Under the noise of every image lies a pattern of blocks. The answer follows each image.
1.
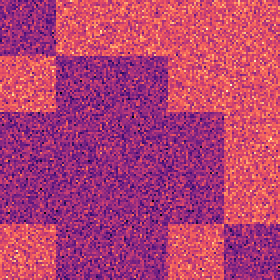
mirrored about the diagonal from the bottom left
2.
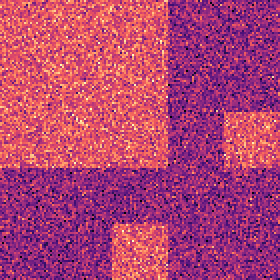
mirrored about the diagonal from the top left
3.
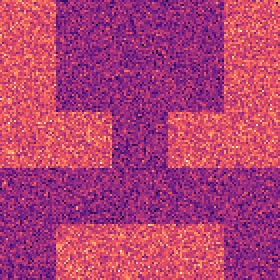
left and right mirror each other
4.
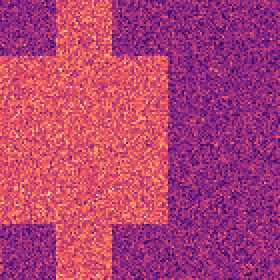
top and bottom mirror each other
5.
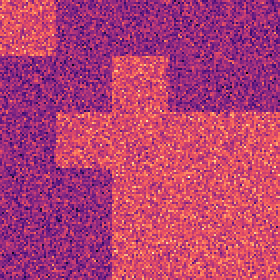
mirrored about the diagonal from the top left
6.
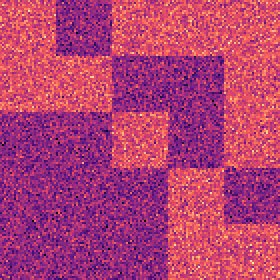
mirrored about the diagonal from the bottom left
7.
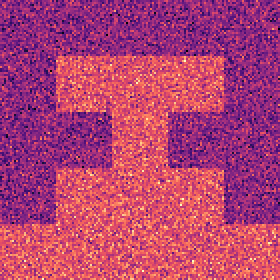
left and right mirror each other
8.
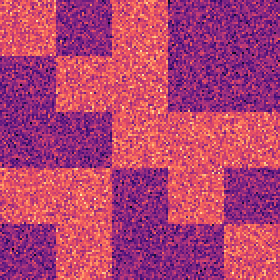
mirrored about the diagonal from the bottom left
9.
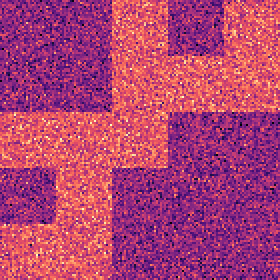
mirrored about the diagonal from the top left
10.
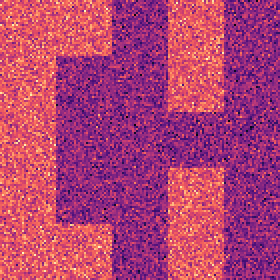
top and bottom mirror each other
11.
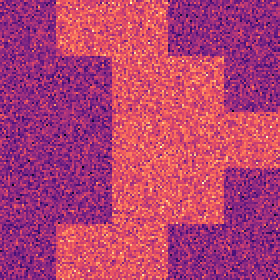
top and bottom mirror each other
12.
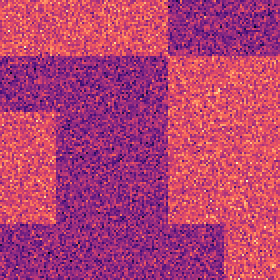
no symmetry
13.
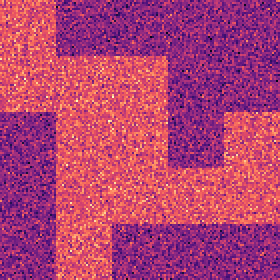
no symmetry
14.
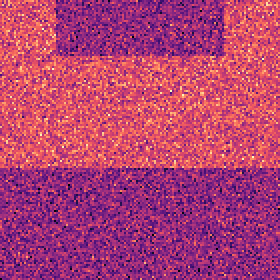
left and right mirror each other
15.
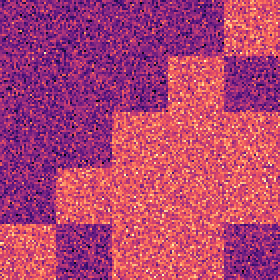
mirrored about the diagonal from the top left
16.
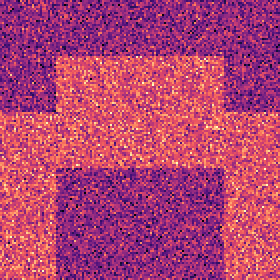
left and right mirror each other
